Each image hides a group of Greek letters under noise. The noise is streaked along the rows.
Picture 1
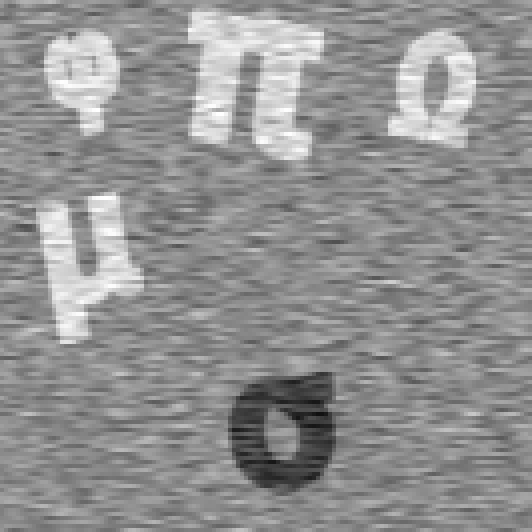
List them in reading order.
top left: light phi; top middle: light pi; top right: light omega; middle left: light mu; bottom middle: dark sigma
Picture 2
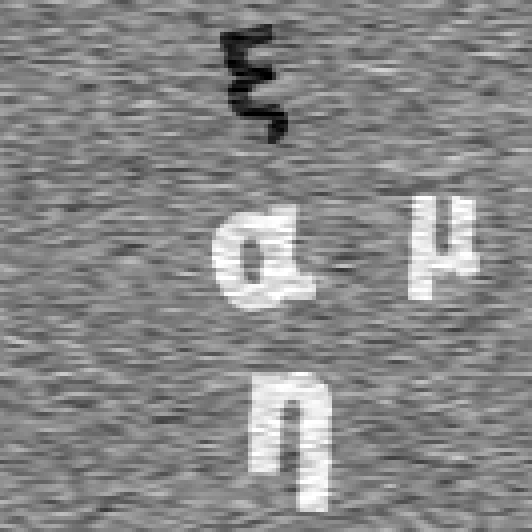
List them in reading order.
top middle: dark xi; centre: light alpha; middle right: light mu; bottom middle: light eta
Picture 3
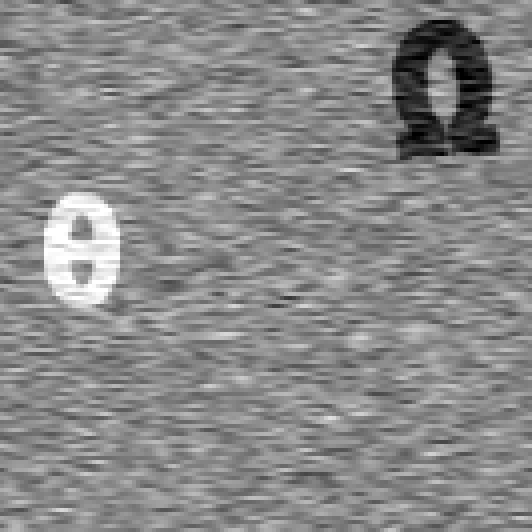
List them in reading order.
top right: dark omega; middle left: light theta
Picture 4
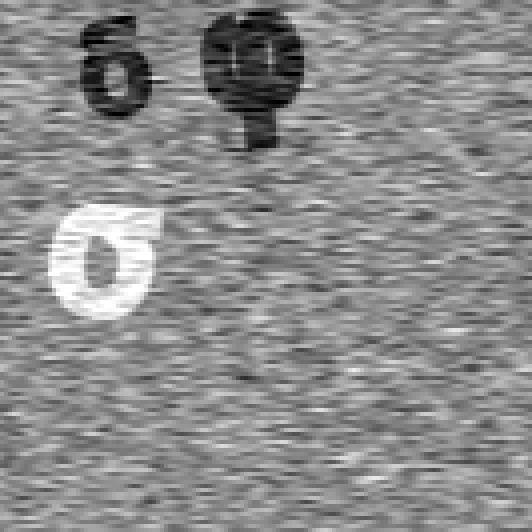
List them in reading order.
top left: dark delta; top middle: dark phi; middle left: light sigma
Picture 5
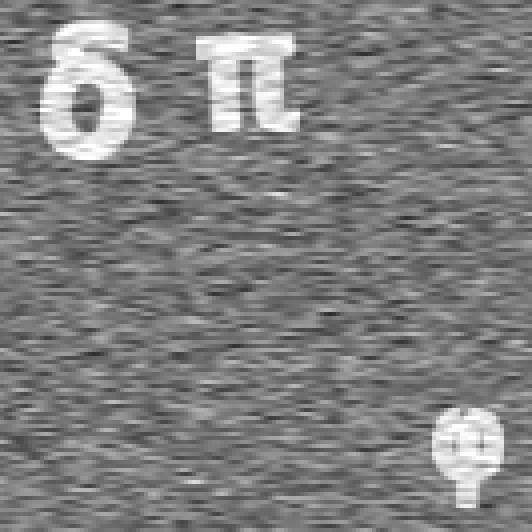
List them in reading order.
top left: light delta; top middle: light pi; bottom right: light phi
